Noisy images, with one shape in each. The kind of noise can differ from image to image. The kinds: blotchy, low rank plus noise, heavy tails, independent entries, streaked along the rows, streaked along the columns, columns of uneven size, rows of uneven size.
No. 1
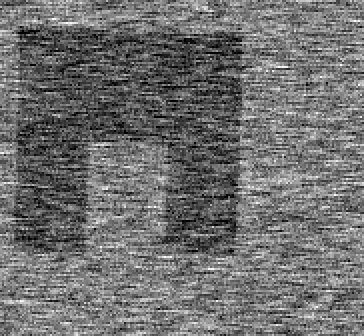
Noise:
streaked along the rows
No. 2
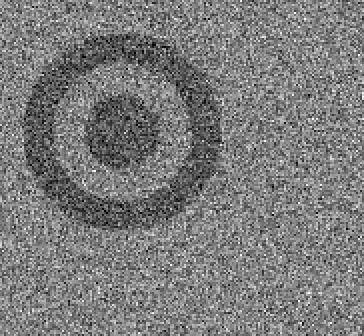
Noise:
low rank plus noise
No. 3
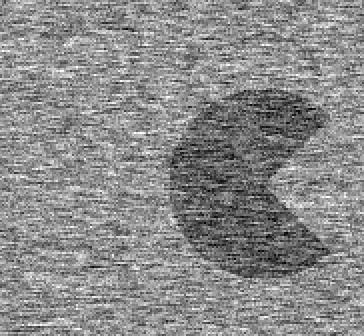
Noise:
streaked along the rows
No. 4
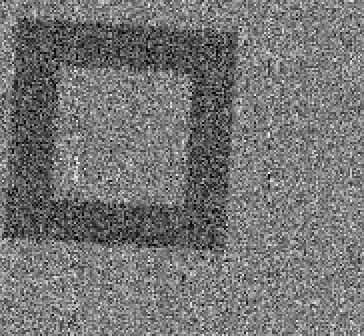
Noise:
columns of uneven size
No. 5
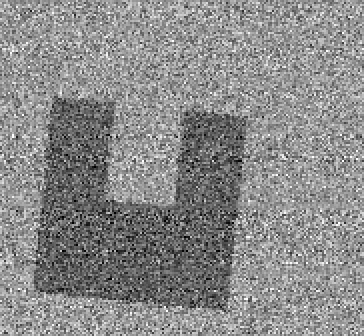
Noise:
rows of uneven size
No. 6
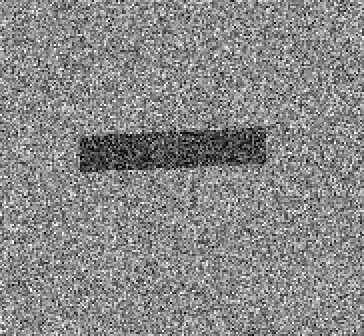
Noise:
independent entries
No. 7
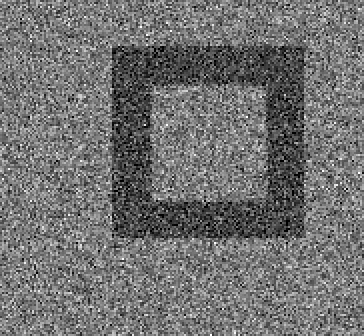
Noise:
low rank plus noise
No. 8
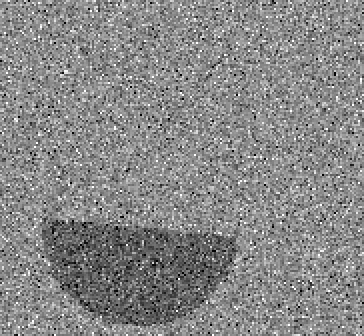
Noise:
heavy tails
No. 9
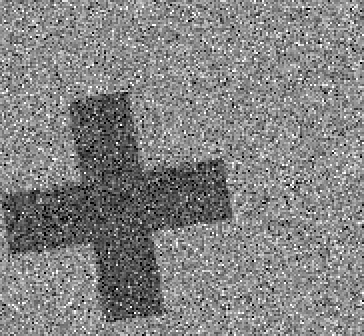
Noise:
heavy tails
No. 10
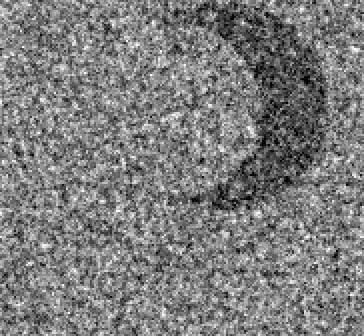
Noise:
blotchy
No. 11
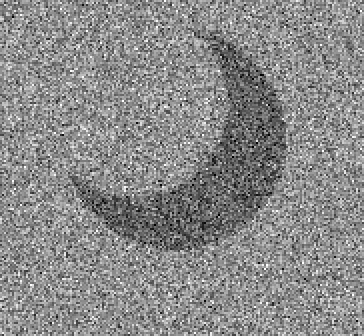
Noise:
independent entries
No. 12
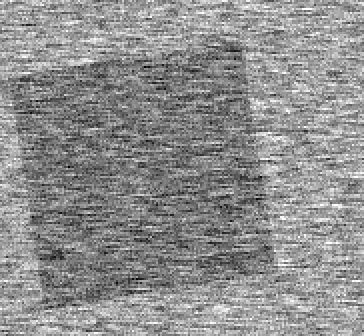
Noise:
streaked along the rows
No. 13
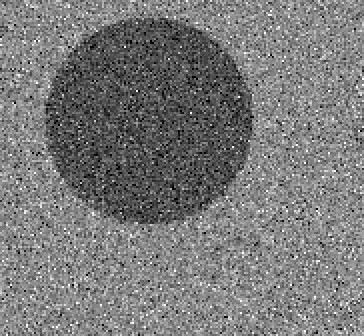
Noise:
heavy tails
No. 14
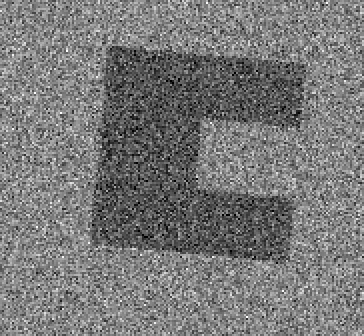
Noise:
low rank plus noise
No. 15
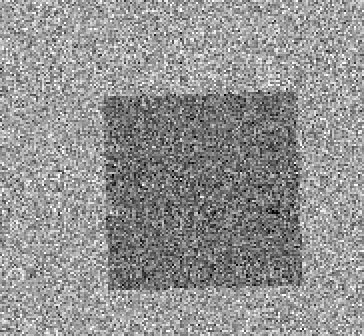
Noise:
low rank plus noise
